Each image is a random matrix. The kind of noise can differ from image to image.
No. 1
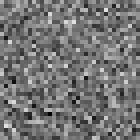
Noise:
independent entries
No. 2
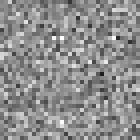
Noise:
independent entries
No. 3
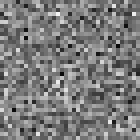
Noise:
independent entries
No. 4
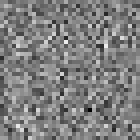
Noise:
low rank plus noise
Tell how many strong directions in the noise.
three or four
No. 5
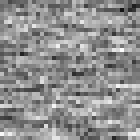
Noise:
streaked along the rows
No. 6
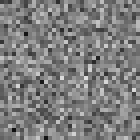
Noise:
independent entries
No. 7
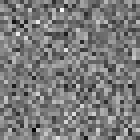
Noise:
low rank plus noise
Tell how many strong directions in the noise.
three or four
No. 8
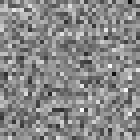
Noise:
independent entries
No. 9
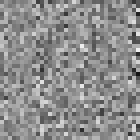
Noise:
columns of uneven size
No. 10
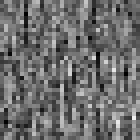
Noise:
streaked along the columns
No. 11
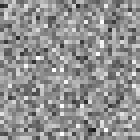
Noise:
independent entries
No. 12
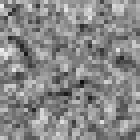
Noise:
blotchy
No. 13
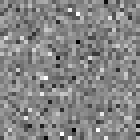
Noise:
heavy tails
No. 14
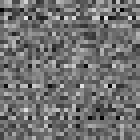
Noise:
rows of uneven size
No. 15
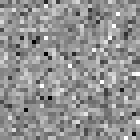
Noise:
heavy tails
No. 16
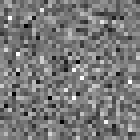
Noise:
heavy tails
